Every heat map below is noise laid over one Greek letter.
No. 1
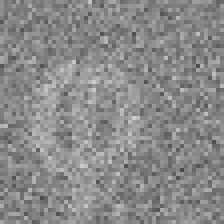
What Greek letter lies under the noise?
phi
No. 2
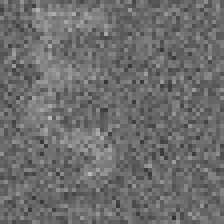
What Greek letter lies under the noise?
xi
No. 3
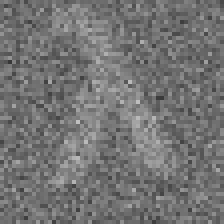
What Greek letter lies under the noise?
lambda
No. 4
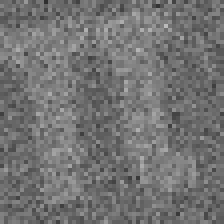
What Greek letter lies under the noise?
pi
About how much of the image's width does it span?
nearly all
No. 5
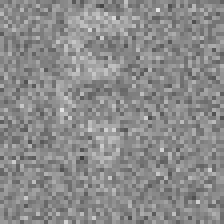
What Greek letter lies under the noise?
xi
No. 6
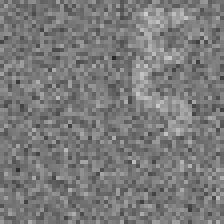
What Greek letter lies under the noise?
xi
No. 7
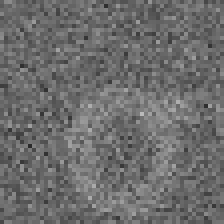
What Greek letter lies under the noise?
sigma
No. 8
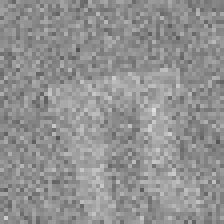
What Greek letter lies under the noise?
pi
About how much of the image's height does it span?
two thirds
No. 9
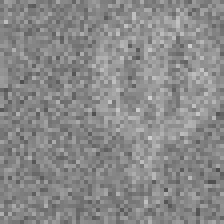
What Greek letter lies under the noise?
phi
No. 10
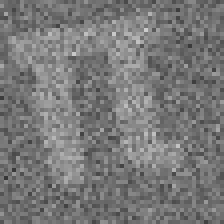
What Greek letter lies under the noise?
pi
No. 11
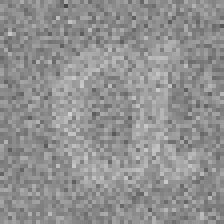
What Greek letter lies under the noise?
alpha
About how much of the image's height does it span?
two thirds
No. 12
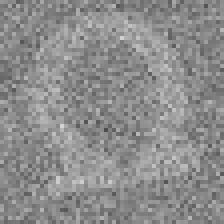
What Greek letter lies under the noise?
omega
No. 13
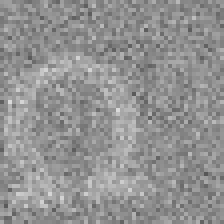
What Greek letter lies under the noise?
omega
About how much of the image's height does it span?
two thirds
